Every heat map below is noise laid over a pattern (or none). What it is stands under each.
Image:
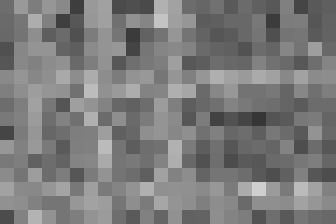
bands of rows crossing bands of columns
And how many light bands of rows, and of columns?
2 and 3
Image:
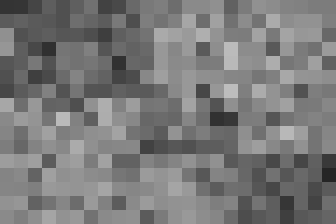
blocks along the diagonal
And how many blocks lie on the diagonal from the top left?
3
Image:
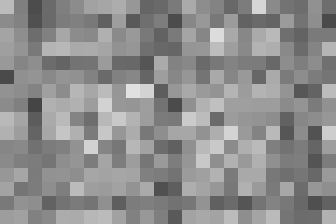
bands of rows crossing bands of columns
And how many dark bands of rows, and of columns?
3 and 3
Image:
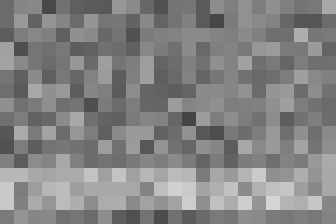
one band of rows
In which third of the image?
bottom
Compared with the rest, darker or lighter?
lighter
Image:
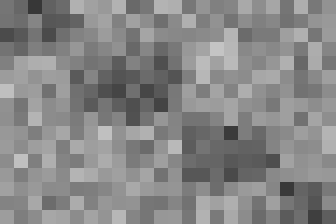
blocks along the diagonal
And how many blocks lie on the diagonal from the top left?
4
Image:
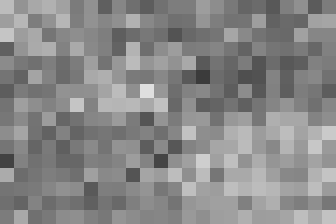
blocks along the diagonal
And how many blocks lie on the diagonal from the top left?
3
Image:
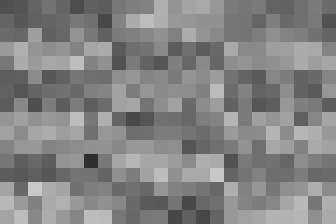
a checkerboard
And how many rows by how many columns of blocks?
6 by 3
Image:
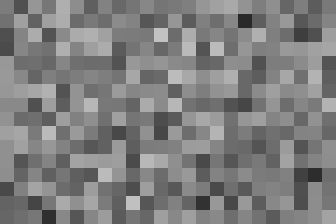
only noise
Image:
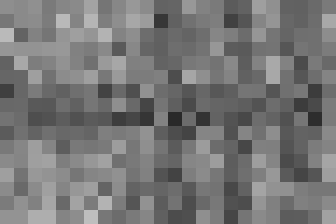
bands of rows crossing bands of columns
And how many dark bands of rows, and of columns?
1 and 3
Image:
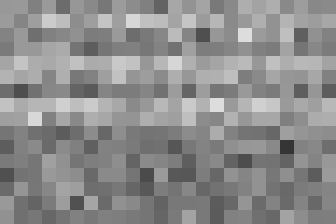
bands of rows
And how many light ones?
3
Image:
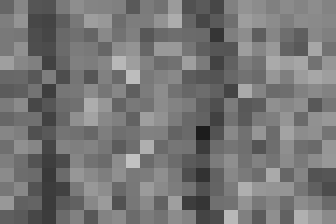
bands of columns
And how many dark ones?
2
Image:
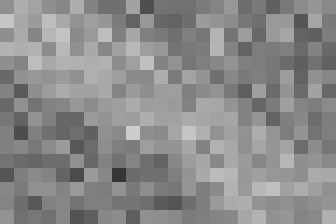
a diagonal band
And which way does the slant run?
top left to bottom right
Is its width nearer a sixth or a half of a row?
a half
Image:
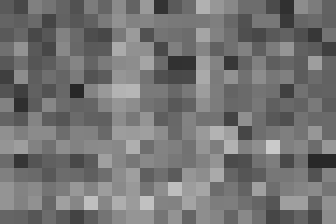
bands of rows crossing bands of columns
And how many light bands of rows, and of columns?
2 and 2
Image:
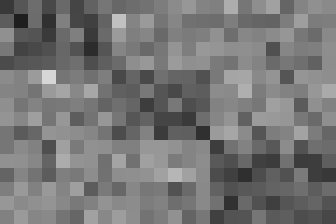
blocks along the diagonal
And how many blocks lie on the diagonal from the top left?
3
